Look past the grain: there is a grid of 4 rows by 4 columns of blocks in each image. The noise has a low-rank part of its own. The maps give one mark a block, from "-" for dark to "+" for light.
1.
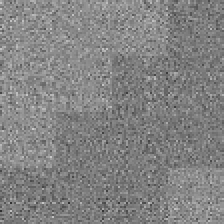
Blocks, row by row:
+ + + -
+ + - -
+ - - -
- - - +
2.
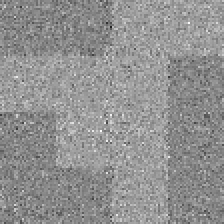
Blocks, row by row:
- - + +
+ + + -
- + + -
- - + -
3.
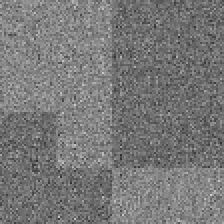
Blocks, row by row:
+ + - -
+ + - -
- + - -
- - + +
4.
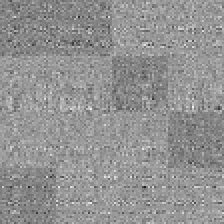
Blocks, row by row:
- - + +
+ + - +
+ + + -
- + + +
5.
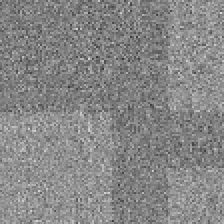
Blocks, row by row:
- - - +
- - - +
+ + - -
+ + - +
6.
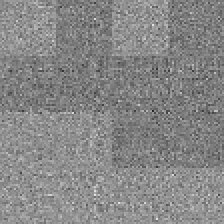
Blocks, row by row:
+ - + -
- - - -
+ + - -
+ + + +
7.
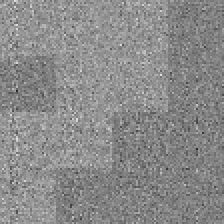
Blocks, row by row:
+ + + -
- + + -
+ + - -
+ - - -
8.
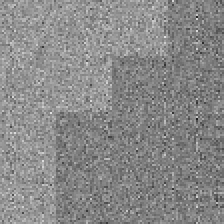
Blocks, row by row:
+ + + -
+ + - -
+ - - -
+ - - -
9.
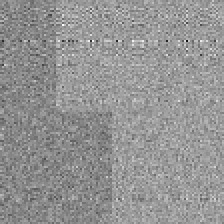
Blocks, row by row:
- + + +
- + + +
- - + +
- - + +
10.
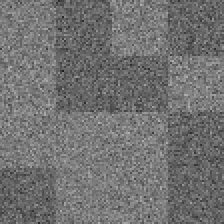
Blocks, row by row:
+ - + -
+ - - +
+ + + -
- + + -
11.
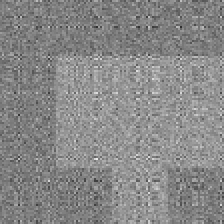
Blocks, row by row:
- - - -
- + + +
- + + +
- - + -
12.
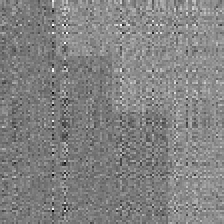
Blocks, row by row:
- + + +
- - + +
- - - +
- - - +
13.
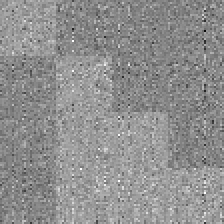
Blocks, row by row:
+ - - -
- + - -
- + + -
- + + +
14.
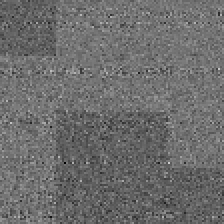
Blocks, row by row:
- + + +
+ + + +
+ - - +
+ - - -
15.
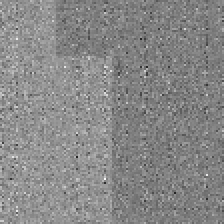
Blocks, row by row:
+ - - -
+ + - -
+ + - -
+ + - -
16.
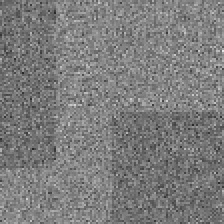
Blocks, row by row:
- + + +
- + + +
- + - -
+ + - -
